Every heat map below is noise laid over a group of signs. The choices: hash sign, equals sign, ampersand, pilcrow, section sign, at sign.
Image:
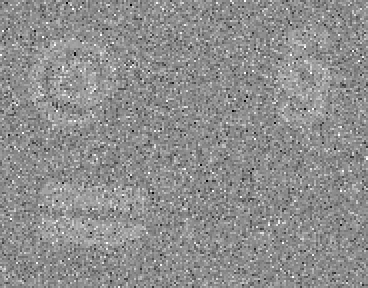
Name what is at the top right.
section sign
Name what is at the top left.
at sign
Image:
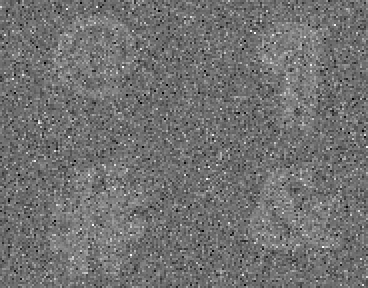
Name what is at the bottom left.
hash sign
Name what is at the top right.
pilcrow
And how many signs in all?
4
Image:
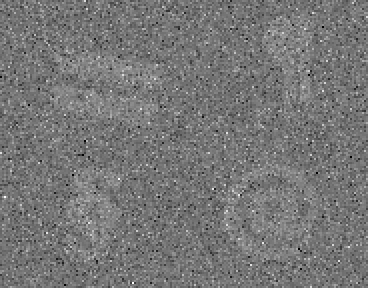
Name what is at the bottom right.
at sign
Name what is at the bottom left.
section sign
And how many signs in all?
4
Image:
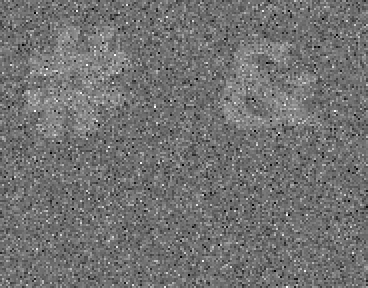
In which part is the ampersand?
top right
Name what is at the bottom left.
nothing
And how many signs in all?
2
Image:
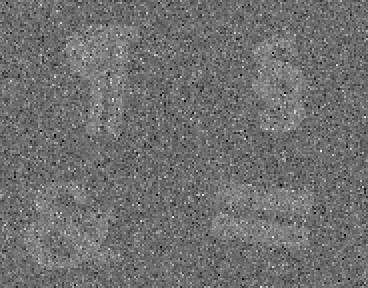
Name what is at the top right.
section sign
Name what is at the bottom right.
equals sign
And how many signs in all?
4
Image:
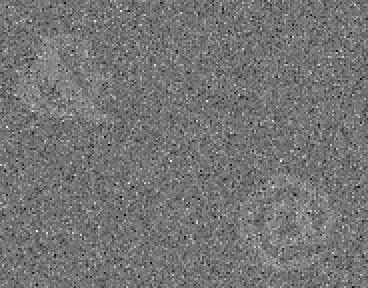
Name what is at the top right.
nothing
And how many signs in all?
2
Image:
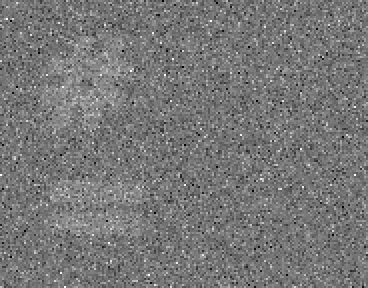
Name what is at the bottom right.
nothing
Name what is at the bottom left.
equals sign
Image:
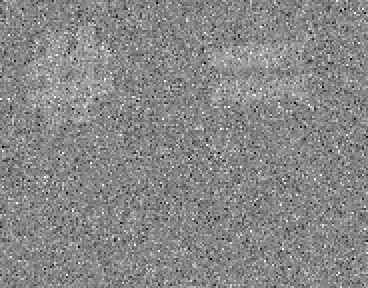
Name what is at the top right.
equals sign
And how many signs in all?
2
